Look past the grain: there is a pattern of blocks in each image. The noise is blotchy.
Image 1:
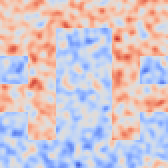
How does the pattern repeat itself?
left and right mirror each other
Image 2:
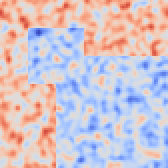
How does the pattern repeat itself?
mirrored about the diagonal from the top left
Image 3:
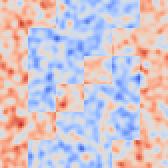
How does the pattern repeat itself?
the same after a half turn
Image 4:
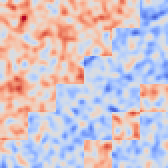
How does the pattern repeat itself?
mirrored about the diagonal from the top left
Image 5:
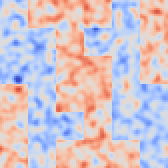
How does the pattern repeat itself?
the same after a half turn
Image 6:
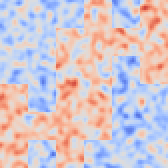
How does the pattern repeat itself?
the same after a half turn
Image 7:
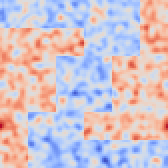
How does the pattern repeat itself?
the same after a half turn
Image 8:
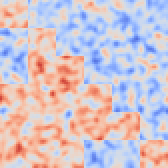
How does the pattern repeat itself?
mirrored about the diagonal from the bottom left
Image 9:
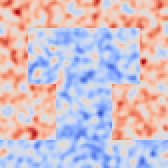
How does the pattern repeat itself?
left and right mirror each other
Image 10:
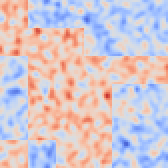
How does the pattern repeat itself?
no symmetry
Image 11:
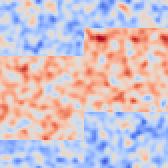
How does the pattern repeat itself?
the same after a half turn
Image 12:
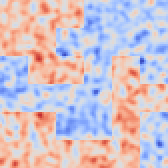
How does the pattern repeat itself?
no symmetry
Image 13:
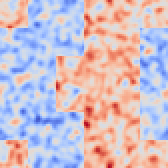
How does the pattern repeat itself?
top and bottom mirror each other
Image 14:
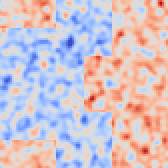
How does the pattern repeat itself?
top and bottom mirror each other
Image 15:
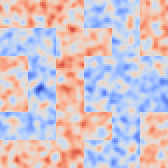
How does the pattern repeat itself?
top and bottom mirror each other
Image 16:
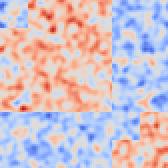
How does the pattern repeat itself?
mirrored about the diagonal from the top left
